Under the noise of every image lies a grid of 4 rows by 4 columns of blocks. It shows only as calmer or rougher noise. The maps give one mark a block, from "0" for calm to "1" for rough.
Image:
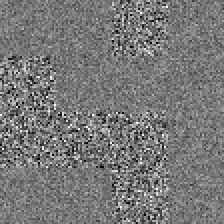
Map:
0 0 1 0
1 0 0 0
1 1 1 0
0 0 1 0
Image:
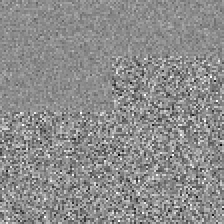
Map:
0 0 0 0
0 0 1 1
1 1 1 1
1 1 1 1
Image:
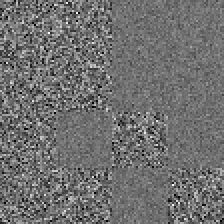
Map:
1 1 0 0
1 1 0 0
1 0 1 0
1 1 0 1
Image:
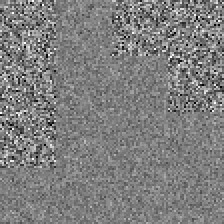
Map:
1 0 1 1
1 0 0 1
1 0 0 0
0 0 0 0
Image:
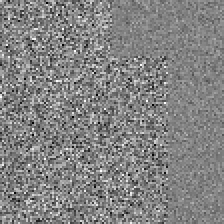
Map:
1 1 0 0
1 1 1 0
1 1 1 0
1 1 1 0
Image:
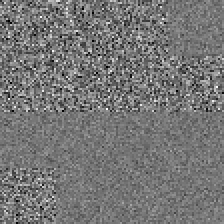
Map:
1 1 1 0
1 1 1 1
0 0 0 0
1 0 0 0
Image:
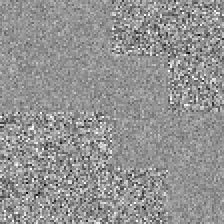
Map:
0 0 1 1
0 0 0 1
1 1 0 0
1 1 1 0
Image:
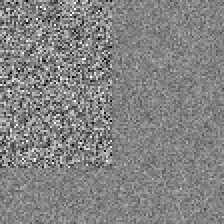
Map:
1 1 0 0
1 1 0 0
1 1 0 0
0 0 0 0
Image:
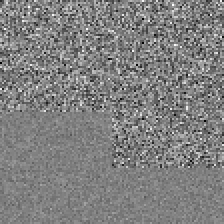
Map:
1 1 1 1
1 1 1 1
0 0 1 1
0 0 0 0
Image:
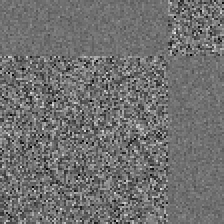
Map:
0 0 0 1
1 1 1 0
1 1 1 0
1 1 1 0
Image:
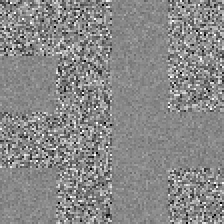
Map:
1 1 0 1
0 1 0 1
1 1 0 0
0 1 0 1
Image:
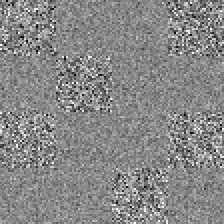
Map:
1 0 0 1
0 1 0 0
1 0 0 1
0 0 1 0
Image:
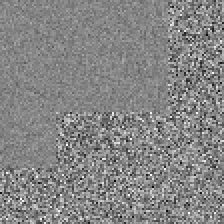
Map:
0 0 0 1
0 0 0 1
0 1 1 1
1 1 1 1
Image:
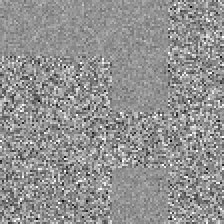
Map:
0 0 0 1
1 1 0 1
1 1 1 1
1 1 0 1
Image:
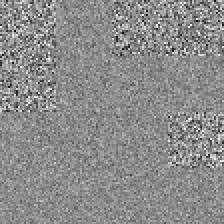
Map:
1 0 1 1
1 0 0 0
0 0 0 1
0 0 0 0
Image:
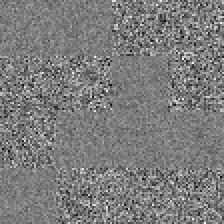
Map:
0 0 1 1
1 1 0 1
1 0 0 0
0 1 1 1
